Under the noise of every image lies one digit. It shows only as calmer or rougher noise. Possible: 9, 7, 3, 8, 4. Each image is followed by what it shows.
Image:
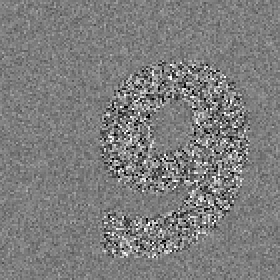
rough 9
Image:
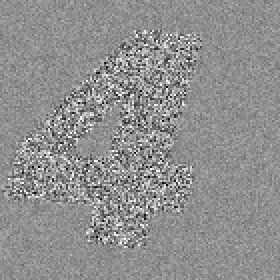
rough 4
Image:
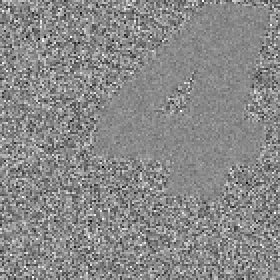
calm 4
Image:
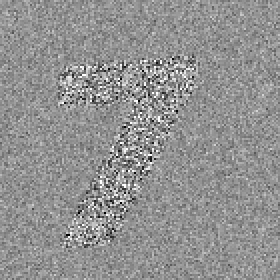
rough 7
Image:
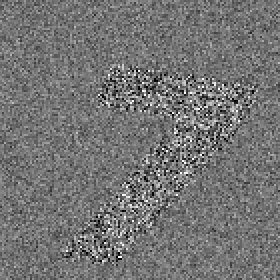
rough 7
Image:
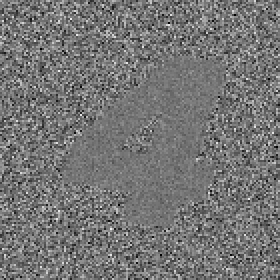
calm 4
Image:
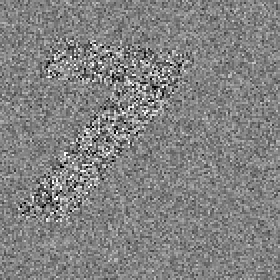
rough 7
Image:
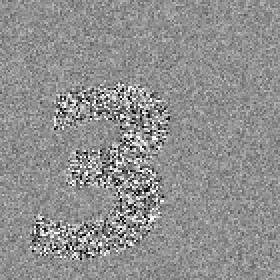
rough 3
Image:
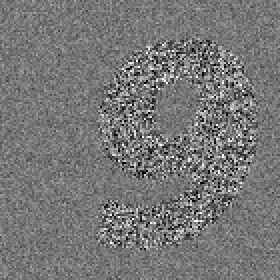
rough 9
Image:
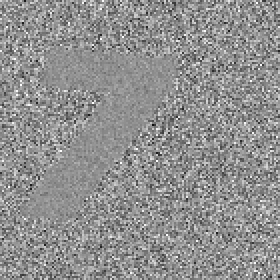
calm 7
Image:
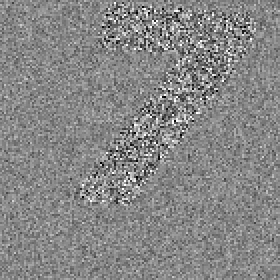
rough 7
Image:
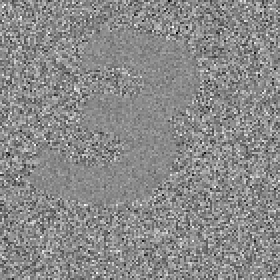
calm 3
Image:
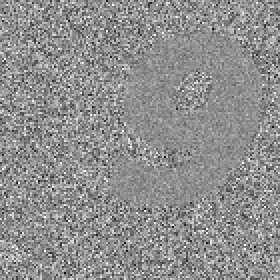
calm 9
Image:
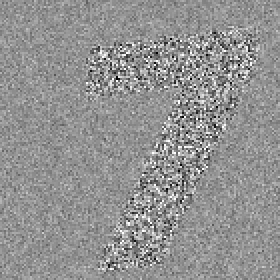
rough 7
